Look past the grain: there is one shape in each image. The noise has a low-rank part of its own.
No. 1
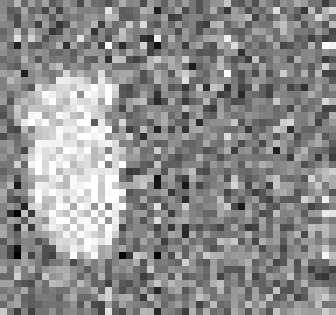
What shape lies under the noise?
footprint
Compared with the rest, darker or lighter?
lighter
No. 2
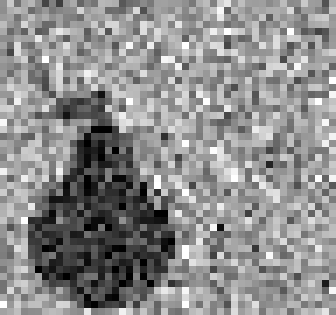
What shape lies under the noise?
pear
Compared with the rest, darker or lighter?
darker
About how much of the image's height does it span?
two thirds
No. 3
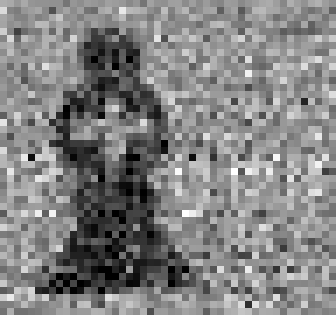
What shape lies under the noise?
chess bishop
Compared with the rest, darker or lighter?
darker
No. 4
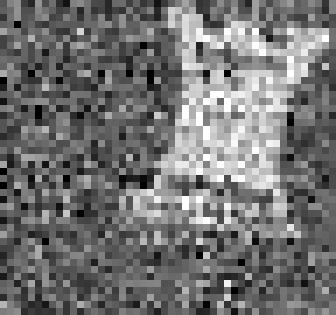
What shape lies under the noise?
chess rook
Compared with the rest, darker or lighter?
lighter
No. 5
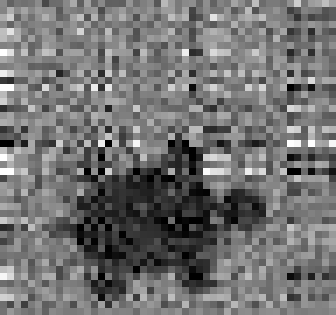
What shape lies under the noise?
turtle
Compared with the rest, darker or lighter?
darker
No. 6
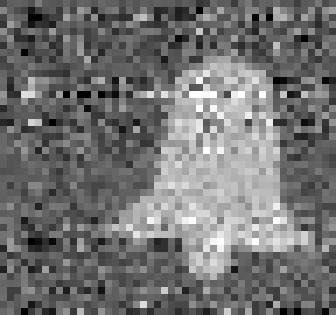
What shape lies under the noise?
bell
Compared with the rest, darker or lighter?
lighter
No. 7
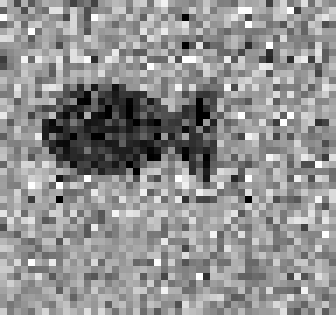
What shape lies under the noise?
fish
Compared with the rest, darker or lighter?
darker
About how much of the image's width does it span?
half
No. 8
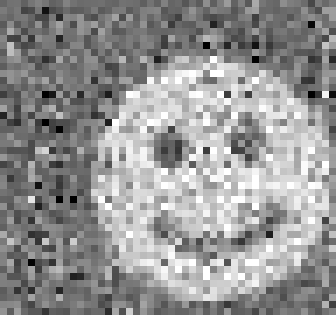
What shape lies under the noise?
smiling face
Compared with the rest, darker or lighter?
lighter
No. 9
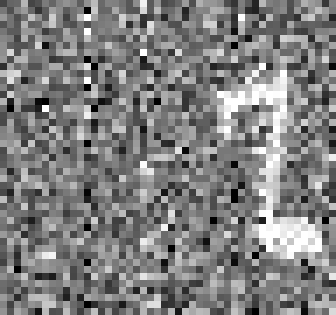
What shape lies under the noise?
musical note
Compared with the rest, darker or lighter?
lighter
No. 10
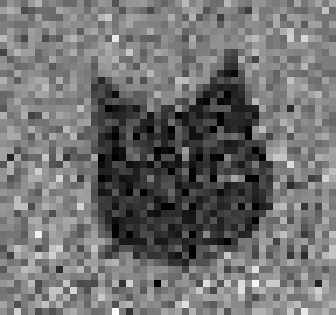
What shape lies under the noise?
cat's head
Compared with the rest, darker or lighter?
darker
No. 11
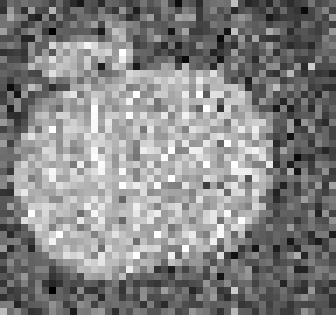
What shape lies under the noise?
apple
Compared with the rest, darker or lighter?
lighter
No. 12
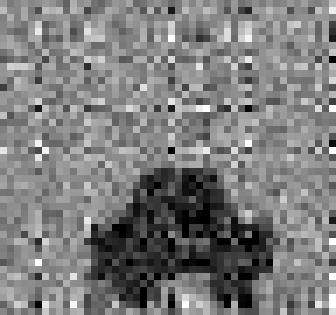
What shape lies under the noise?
car
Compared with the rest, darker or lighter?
darker
